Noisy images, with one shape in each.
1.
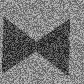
bow tie
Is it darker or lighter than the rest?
darker
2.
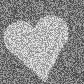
heart
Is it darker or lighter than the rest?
lighter
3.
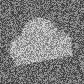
cloud
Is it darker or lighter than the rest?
lighter
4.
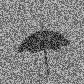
umbrella
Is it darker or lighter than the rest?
darker
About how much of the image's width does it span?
two thirds
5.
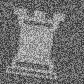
chess rook
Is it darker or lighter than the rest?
lighter
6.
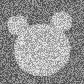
bear's head
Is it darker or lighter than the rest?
lighter
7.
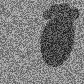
footprint
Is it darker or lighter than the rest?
darker
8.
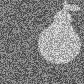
pear
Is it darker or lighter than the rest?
lighter
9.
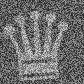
chess queen
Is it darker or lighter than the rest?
lighter
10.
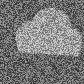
cloud
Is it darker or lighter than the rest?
lighter
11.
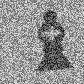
chess bishop
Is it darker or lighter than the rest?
darker
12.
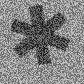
asterisk
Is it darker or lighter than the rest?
darker
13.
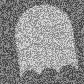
ghost
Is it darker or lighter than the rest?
lighter
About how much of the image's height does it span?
nearly all
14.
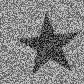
star
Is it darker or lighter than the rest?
darker
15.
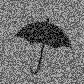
umbrella
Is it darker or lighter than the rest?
darker
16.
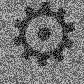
gear
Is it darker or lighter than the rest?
darker
